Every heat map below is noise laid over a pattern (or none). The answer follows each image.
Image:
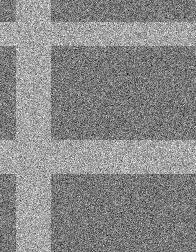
bands of rows crossing bands of columns
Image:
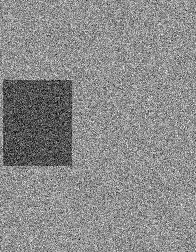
one block
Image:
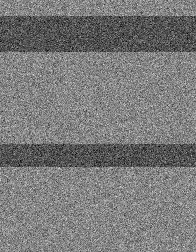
bands of rows
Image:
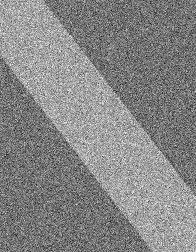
a diagonal band
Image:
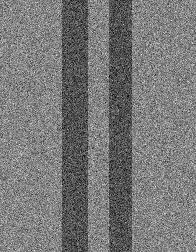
bands of columns
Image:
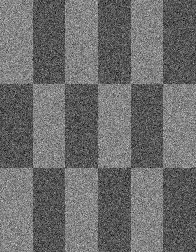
a checkerboard
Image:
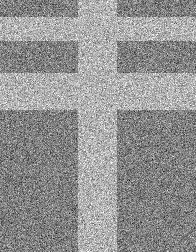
bands of rows crossing bands of columns
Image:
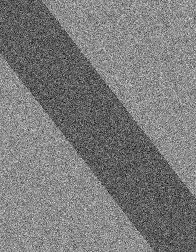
a diagonal band
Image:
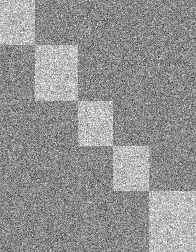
blocks along the diagonal
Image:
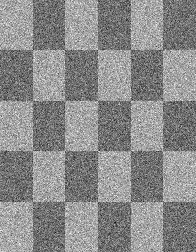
a checkerboard
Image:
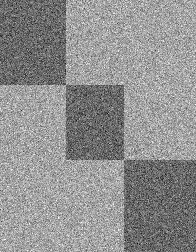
blocks along the diagonal
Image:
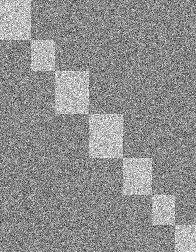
blocks along the diagonal
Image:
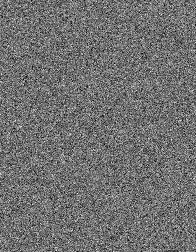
only noise
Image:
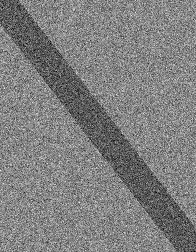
a diagonal band
